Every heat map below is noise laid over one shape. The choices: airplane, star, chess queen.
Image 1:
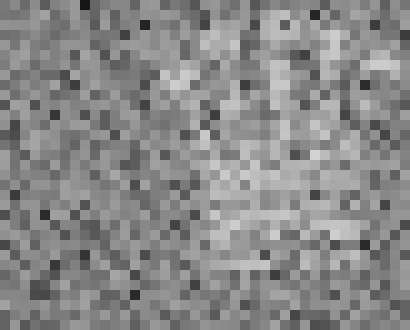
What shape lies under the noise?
chess queen
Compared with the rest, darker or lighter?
lighter
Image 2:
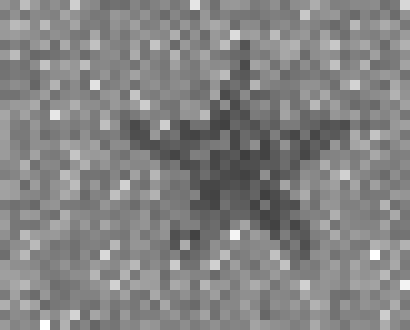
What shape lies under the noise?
star
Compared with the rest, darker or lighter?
darker
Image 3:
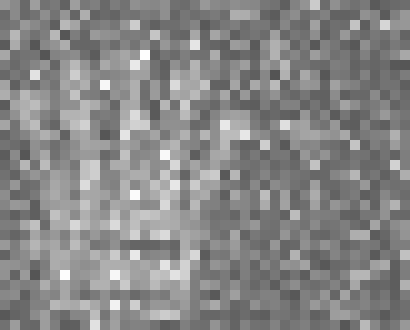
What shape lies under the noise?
chess queen
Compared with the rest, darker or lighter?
lighter
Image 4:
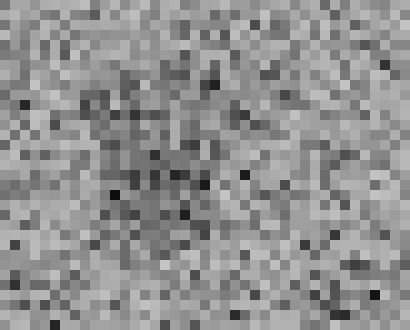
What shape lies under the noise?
chess queen
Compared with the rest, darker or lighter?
darker
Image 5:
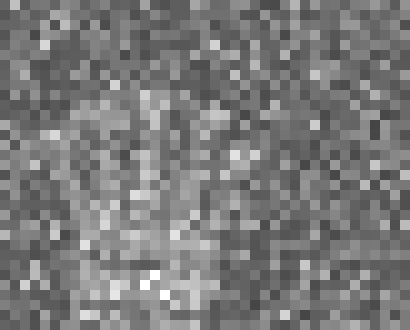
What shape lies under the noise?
chess queen
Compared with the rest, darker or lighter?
lighter
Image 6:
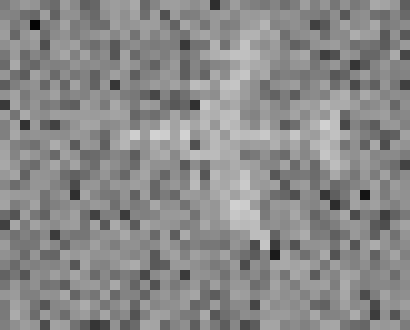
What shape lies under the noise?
airplane
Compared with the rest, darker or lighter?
lighter
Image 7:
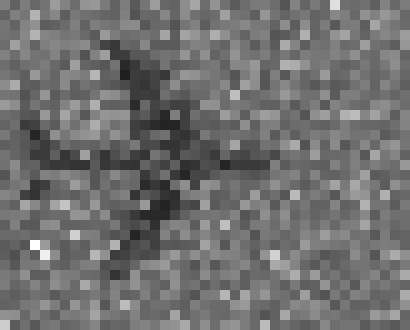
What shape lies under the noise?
airplane
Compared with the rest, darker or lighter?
darker
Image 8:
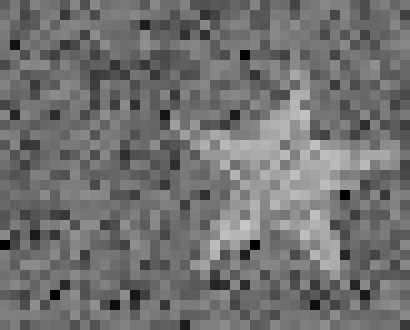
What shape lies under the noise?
star
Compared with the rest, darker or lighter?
lighter
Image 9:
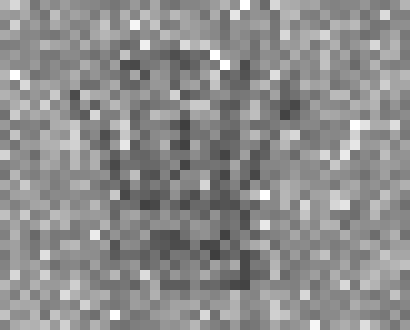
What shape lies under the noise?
chess queen
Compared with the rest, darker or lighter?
darker
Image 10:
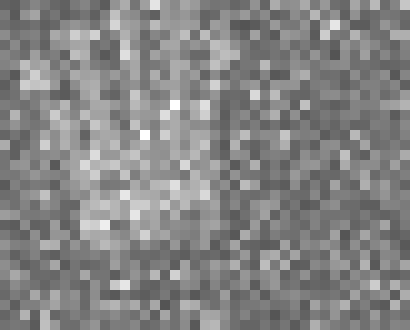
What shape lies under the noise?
chess queen
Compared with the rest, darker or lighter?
lighter
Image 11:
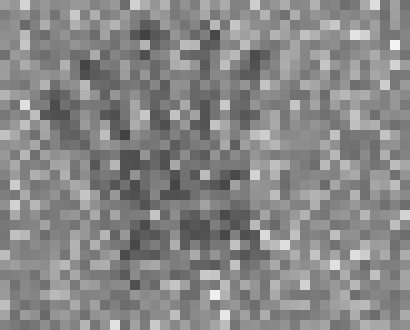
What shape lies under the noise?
chess queen
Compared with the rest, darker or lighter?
darker
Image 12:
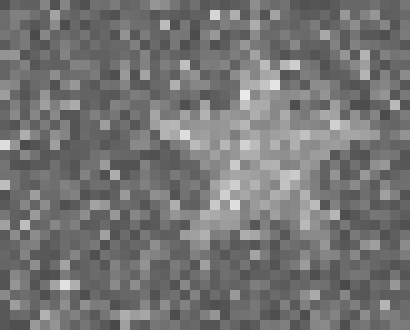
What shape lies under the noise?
star
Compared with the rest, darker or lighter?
lighter
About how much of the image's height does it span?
two thirds
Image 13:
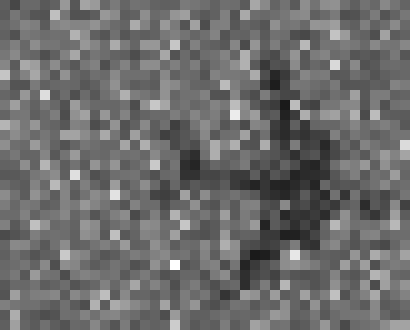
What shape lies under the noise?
airplane
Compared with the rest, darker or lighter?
darker
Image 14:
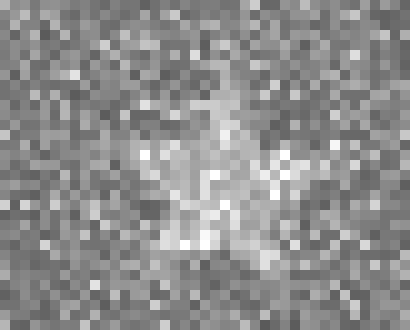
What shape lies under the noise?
star
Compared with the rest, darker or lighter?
lighter
